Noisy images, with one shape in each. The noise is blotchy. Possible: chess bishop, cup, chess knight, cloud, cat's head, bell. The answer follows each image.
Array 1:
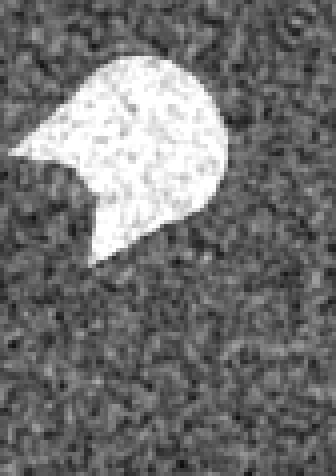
cat's head
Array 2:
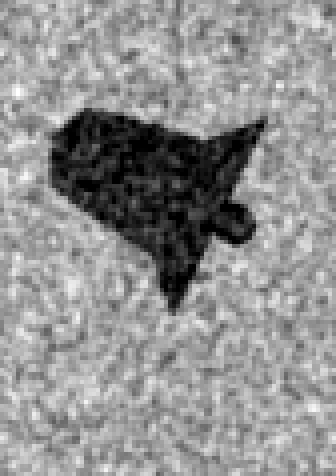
bell
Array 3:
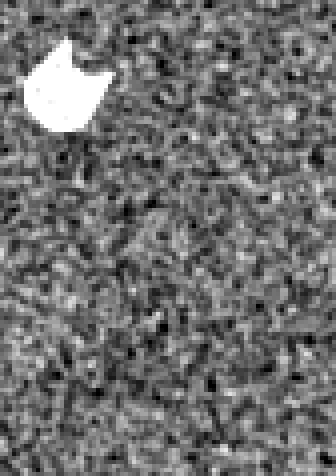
cat's head
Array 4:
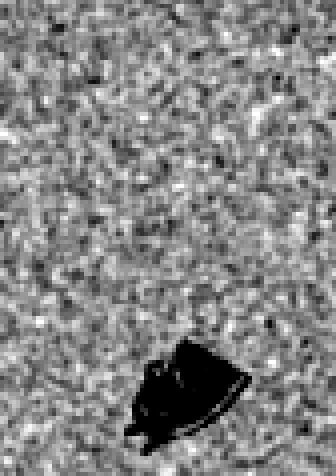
chess knight
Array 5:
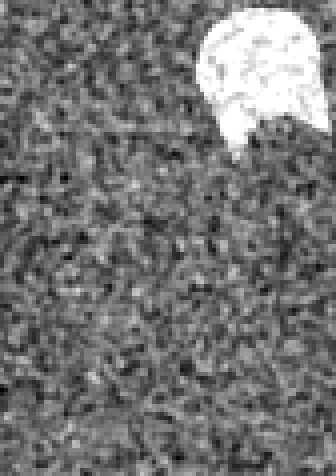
cat's head
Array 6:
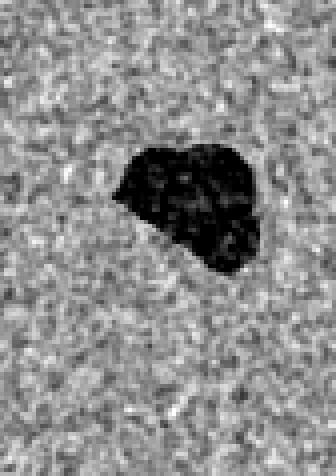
cloud
